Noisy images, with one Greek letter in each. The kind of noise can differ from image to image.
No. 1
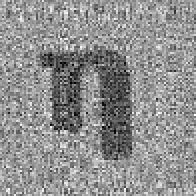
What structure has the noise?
low rank plus noise
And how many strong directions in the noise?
three or four
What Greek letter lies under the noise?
eta
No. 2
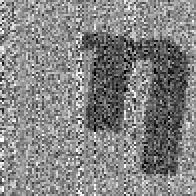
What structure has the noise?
columns of uneven size
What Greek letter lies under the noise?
eta
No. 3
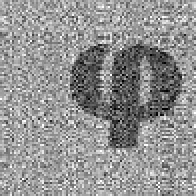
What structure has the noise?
low rank plus noise
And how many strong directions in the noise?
two
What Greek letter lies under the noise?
phi
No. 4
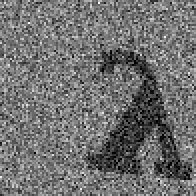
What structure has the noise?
independent entries
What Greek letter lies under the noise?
lambda
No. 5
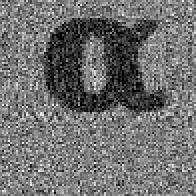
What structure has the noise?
low rank plus noise
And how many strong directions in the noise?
three or four
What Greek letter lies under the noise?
alpha
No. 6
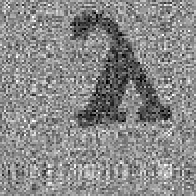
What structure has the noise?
low rank plus noise
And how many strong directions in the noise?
two
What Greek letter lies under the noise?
lambda
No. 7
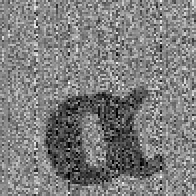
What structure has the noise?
columns of uneven size
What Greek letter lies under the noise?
alpha
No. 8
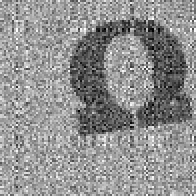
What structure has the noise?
low rank plus noise
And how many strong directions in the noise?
one
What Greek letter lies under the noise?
omega
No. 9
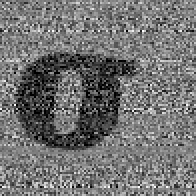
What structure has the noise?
rows of uneven size
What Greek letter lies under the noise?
sigma
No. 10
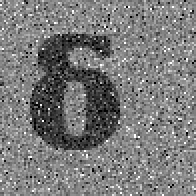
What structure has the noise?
heavy tails
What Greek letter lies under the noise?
delta
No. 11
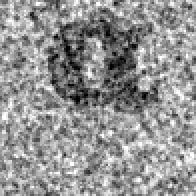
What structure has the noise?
blotchy
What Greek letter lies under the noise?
alpha
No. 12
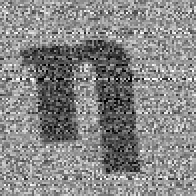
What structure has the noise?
rows of uneven size
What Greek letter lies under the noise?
eta
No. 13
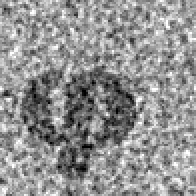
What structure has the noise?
blotchy
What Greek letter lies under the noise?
phi
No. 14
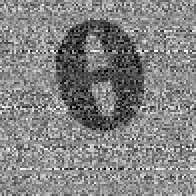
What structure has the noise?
rows of uneven size
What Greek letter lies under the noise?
theta
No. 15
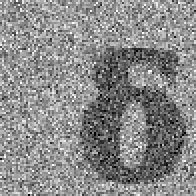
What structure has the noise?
independent entries
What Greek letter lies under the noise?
delta
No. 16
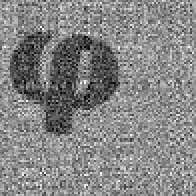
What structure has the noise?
low rank plus noise
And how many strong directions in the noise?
three or four
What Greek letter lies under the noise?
phi
